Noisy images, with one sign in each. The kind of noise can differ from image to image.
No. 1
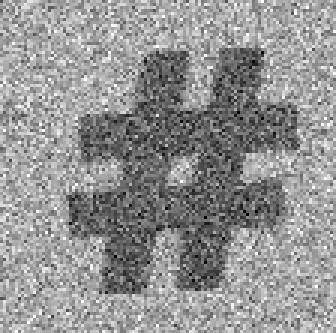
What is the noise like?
independent entries
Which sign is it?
hash sign
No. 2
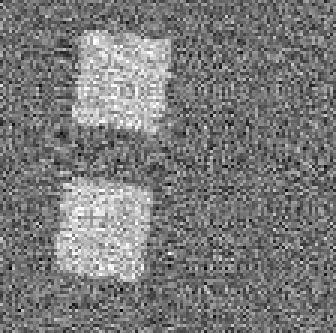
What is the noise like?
low rank plus noise
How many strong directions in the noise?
five to eight
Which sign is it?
colon
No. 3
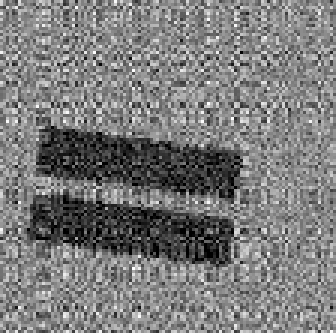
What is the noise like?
low rank plus noise
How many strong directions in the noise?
one
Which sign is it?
equals sign
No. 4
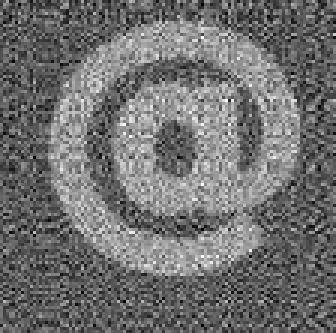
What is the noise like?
low rank plus noise
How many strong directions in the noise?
two
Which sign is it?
at sign
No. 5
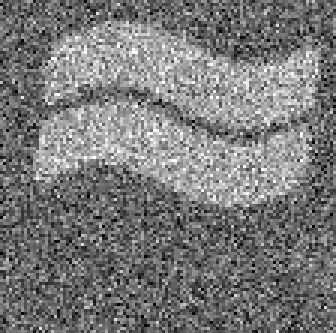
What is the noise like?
independent entries
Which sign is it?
approximately sign
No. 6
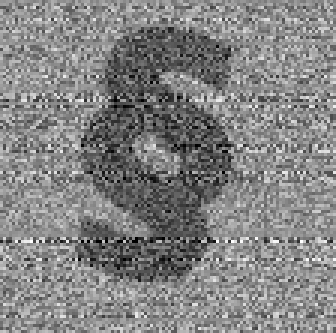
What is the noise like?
rows of uneven size
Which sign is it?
section sign
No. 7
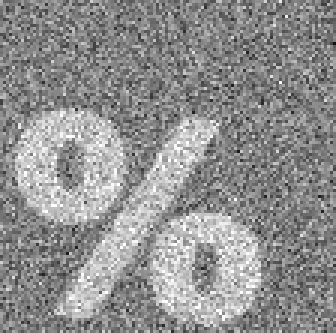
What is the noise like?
independent entries
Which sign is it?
percent sign
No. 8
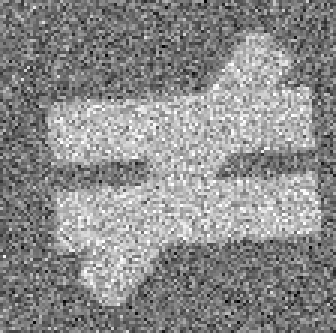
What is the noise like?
independent entries
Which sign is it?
not-equal sign
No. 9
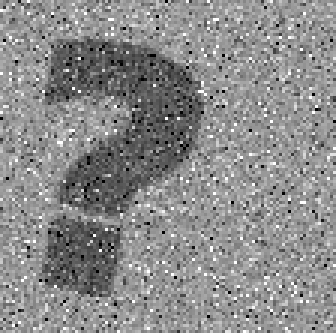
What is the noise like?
heavy tails
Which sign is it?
question mark
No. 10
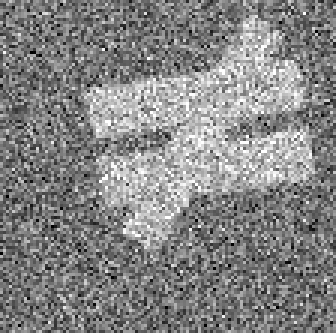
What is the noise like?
independent entries
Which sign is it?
not-equal sign
